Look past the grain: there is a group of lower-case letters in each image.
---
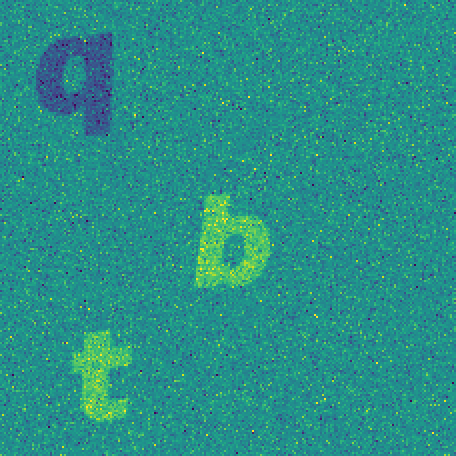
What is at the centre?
b
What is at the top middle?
nothing
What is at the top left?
q
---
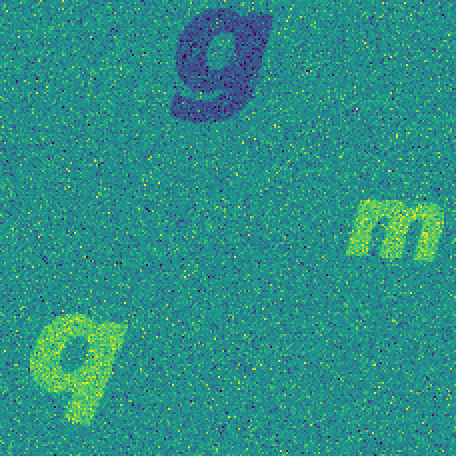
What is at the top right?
nothing
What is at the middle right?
m
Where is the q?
bottom left
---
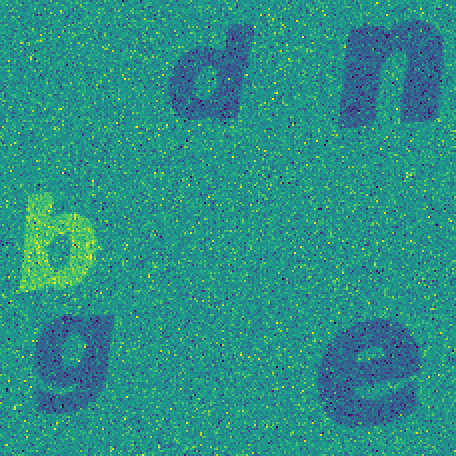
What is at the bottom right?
e
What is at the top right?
n
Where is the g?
bottom left
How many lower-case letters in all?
5
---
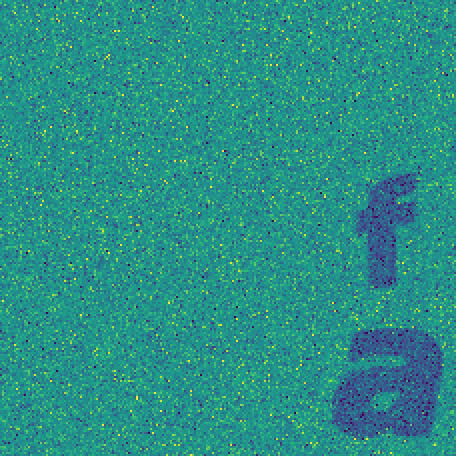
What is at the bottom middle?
nothing
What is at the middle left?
nothing
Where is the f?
middle right
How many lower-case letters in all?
2
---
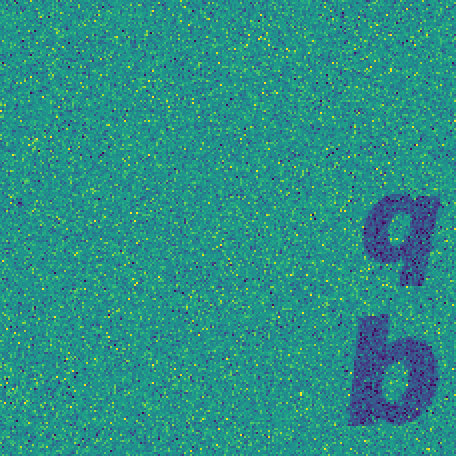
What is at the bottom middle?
nothing
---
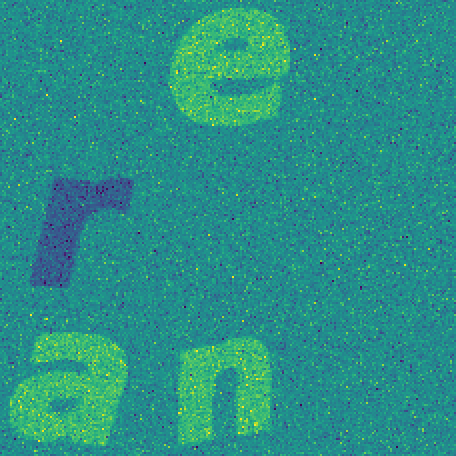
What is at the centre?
nothing
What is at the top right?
nothing
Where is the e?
top middle
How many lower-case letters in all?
4
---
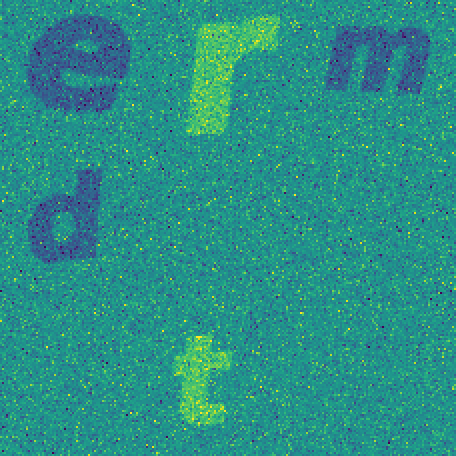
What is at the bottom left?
nothing
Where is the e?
top left
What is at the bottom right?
nothing
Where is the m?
top right
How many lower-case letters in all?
5
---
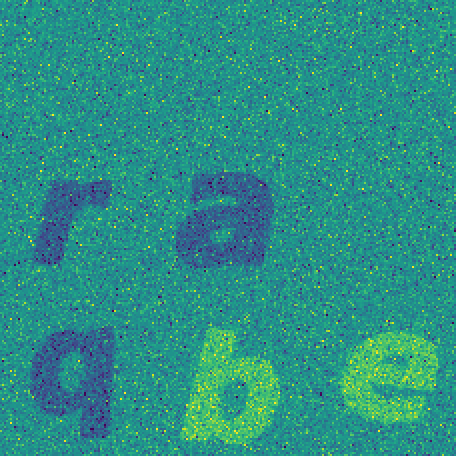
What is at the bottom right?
e
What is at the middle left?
r
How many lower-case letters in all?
5
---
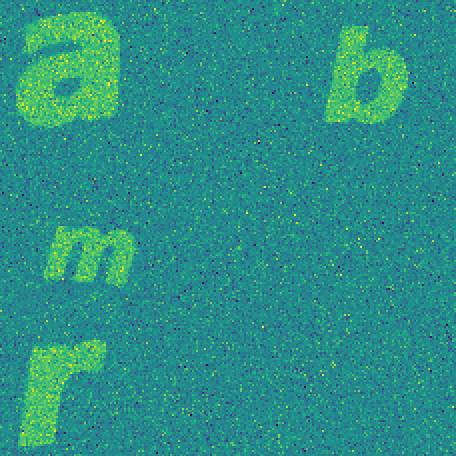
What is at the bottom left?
r
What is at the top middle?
nothing
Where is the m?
middle left
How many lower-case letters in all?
4
